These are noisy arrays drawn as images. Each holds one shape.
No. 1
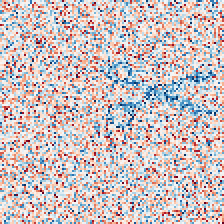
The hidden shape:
pair of scissors
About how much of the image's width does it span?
half
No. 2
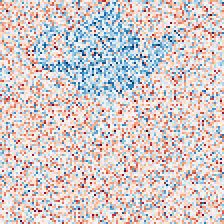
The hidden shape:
teapot
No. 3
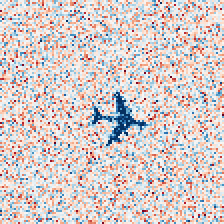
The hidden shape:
airplane
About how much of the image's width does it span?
a quarter
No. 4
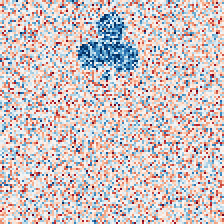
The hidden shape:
club
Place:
top middle
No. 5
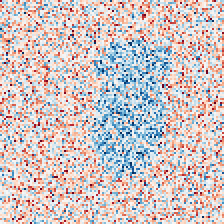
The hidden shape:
footprint
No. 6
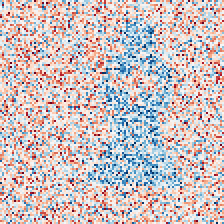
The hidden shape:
chess bishop
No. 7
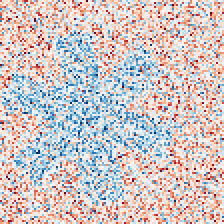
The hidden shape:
asterisk
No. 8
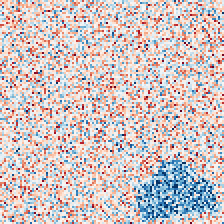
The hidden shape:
cloud
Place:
bottom right
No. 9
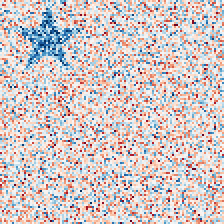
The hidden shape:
star
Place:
top left
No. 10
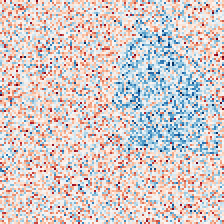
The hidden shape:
chess knight
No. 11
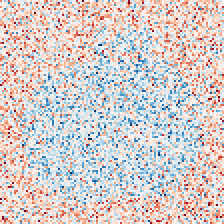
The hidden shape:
apple
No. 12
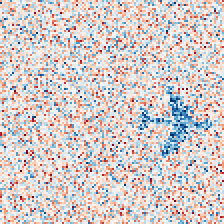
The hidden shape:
airplane
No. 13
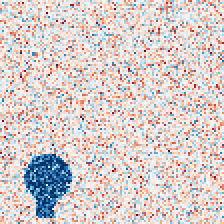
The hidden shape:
light bulb
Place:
bottom left
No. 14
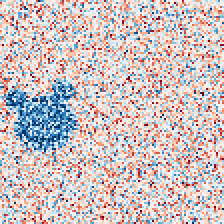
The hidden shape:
bear's head
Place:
middle left
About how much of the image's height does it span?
a third
